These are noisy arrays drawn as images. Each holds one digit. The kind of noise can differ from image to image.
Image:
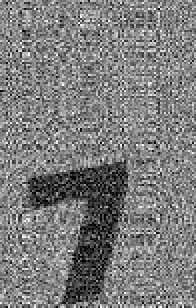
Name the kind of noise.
low rank plus noise
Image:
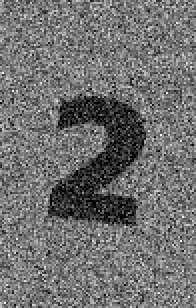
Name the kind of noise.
independent entries
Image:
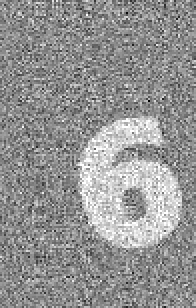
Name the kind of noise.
low rank plus noise
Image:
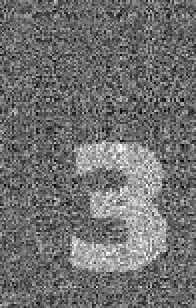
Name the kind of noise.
low rank plus noise
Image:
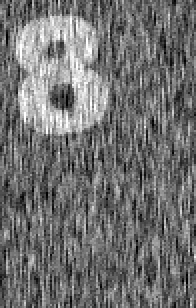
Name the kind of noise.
streaked along the columns
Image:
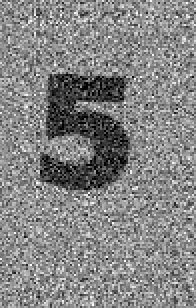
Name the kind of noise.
low rank plus noise
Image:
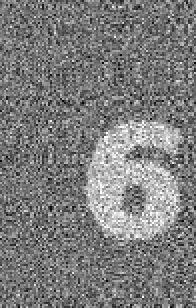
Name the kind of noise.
low rank plus noise
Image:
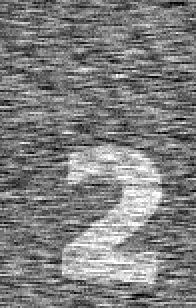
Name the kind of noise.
streaked along the rows
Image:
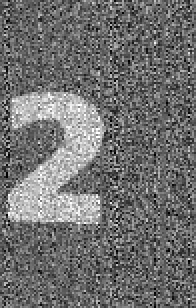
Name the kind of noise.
columns of uneven size
